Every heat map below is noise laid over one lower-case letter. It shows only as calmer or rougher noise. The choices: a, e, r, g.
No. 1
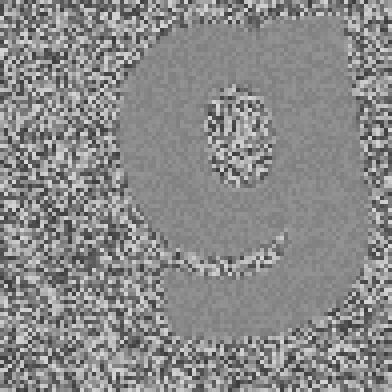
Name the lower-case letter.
g
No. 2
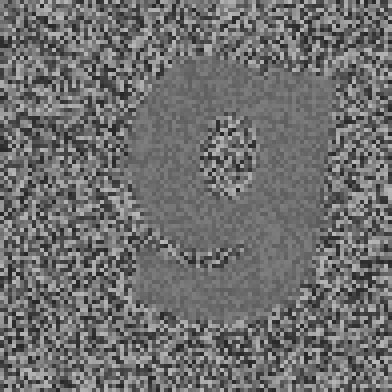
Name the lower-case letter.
g
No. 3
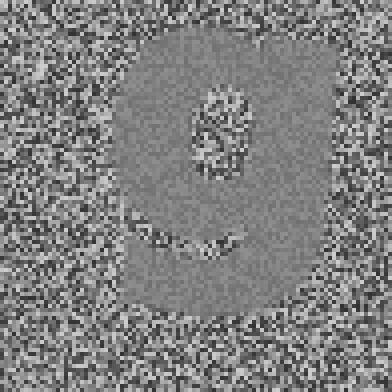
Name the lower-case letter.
g
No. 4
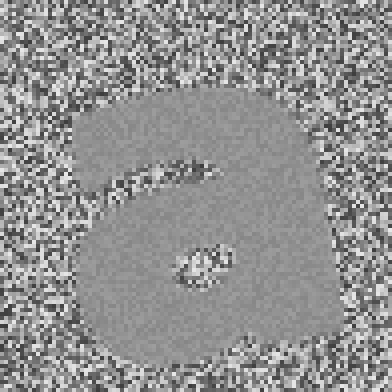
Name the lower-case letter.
a
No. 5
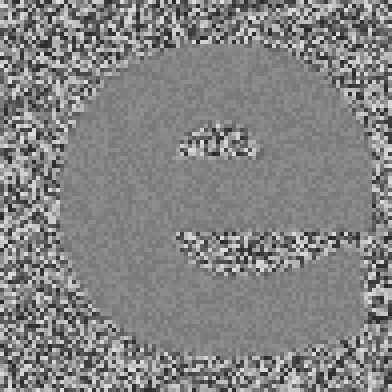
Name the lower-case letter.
e
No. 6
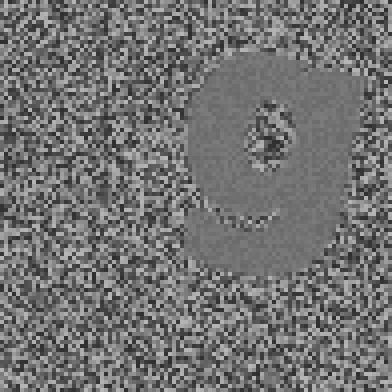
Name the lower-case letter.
g
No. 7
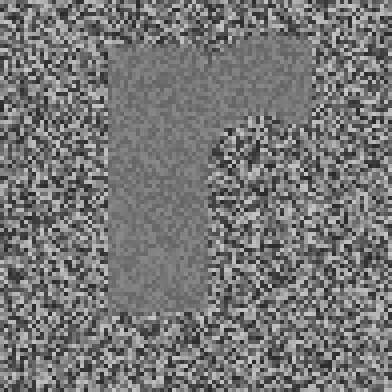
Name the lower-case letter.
r
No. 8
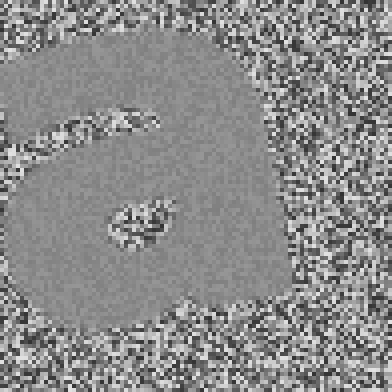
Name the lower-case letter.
a
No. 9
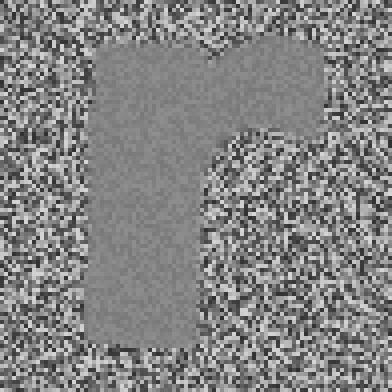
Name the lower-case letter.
r
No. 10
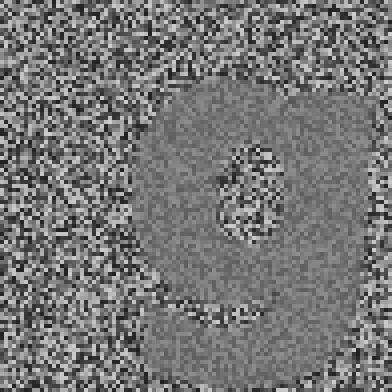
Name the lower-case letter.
g
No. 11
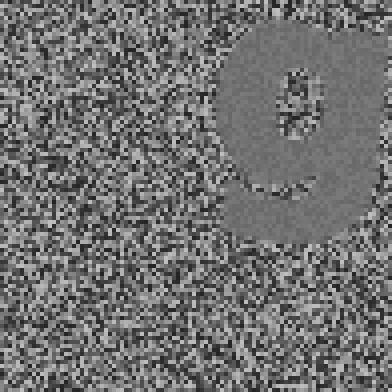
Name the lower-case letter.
g
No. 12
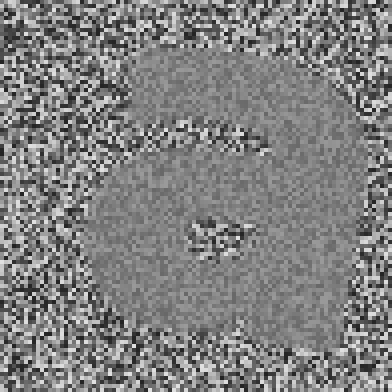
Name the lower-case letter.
a
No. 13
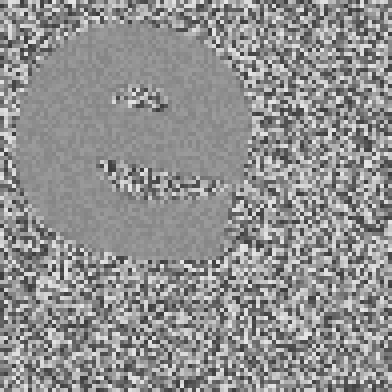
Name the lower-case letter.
e
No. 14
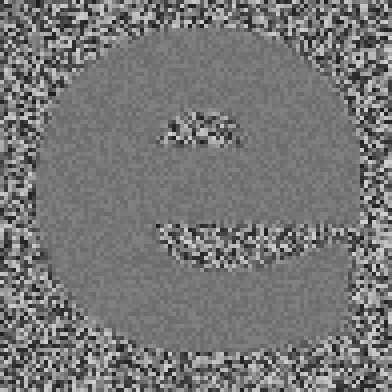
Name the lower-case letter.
e
